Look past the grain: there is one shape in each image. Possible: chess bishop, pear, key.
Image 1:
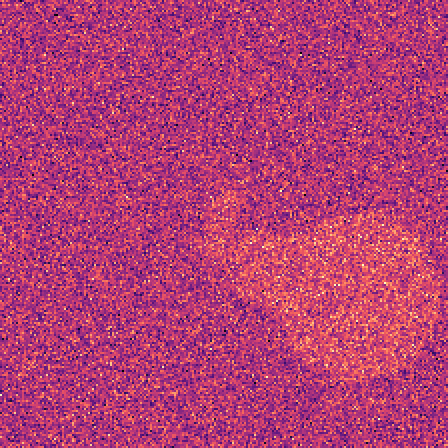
light pear
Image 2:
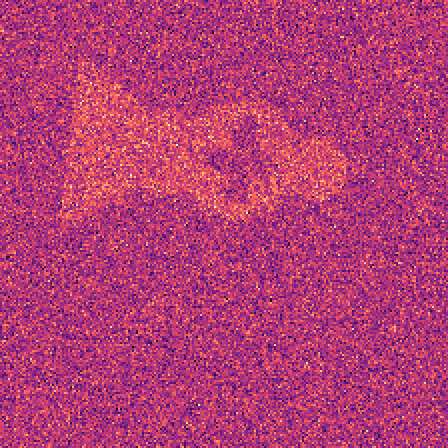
light chess bishop
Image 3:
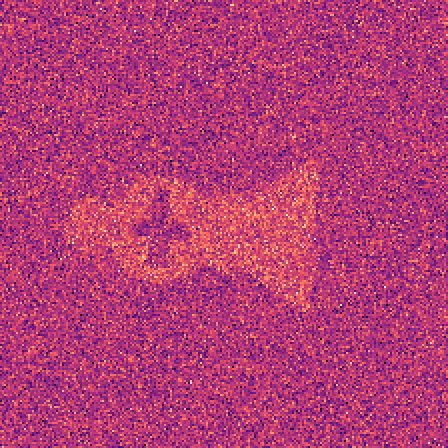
light chess bishop
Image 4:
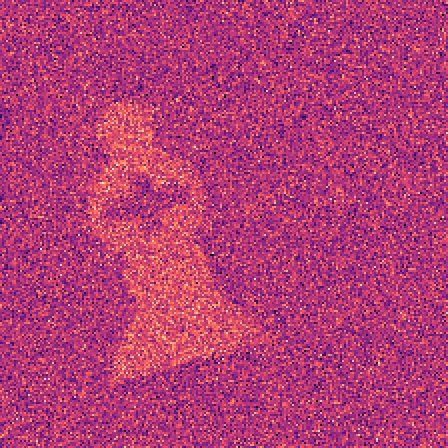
light chess bishop
